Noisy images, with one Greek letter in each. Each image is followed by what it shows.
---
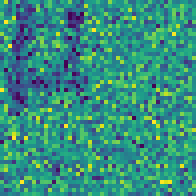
mu
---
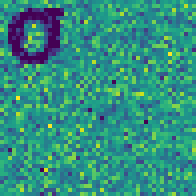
sigma
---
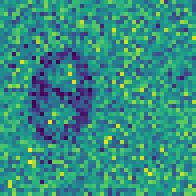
theta
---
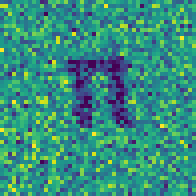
pi
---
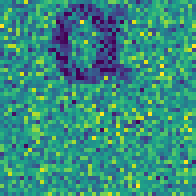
alpha
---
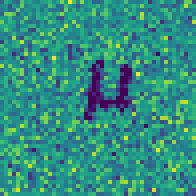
mu
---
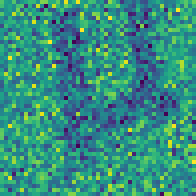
mu
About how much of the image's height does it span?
nearly all
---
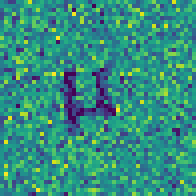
mu
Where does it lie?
centre
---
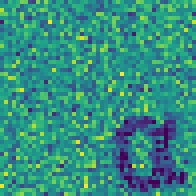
alpha
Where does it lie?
bottom right
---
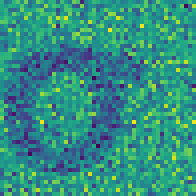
sigma
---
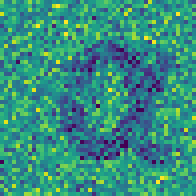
alpha
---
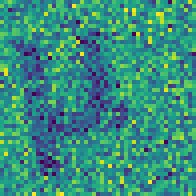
mu
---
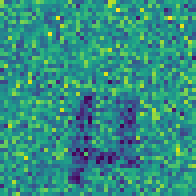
mu
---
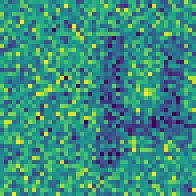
mu
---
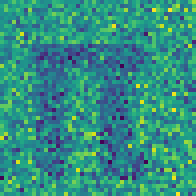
pi
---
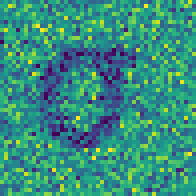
sigma
